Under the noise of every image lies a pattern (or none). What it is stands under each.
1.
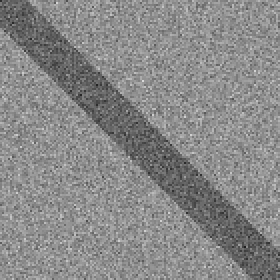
a diagonal band
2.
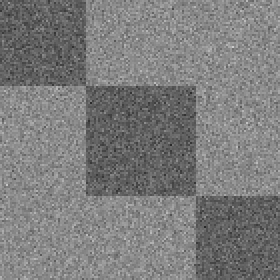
blocks along the diagonal
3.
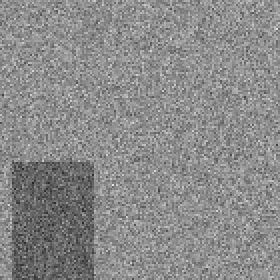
one block
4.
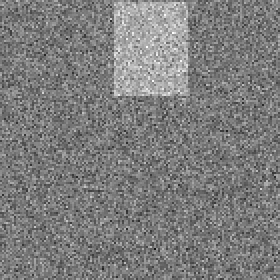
one block
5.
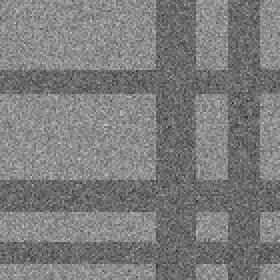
bands of rows crossing bands of columns
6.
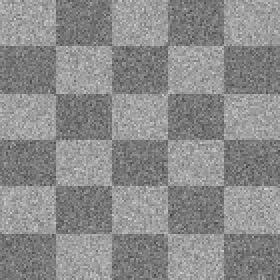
a checkerboard
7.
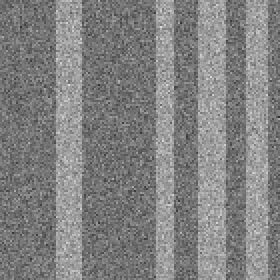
bands of columns
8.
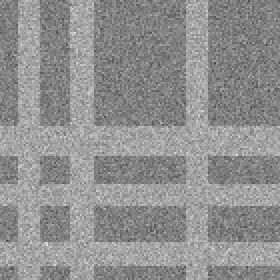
bands of rows crossing bands of columns
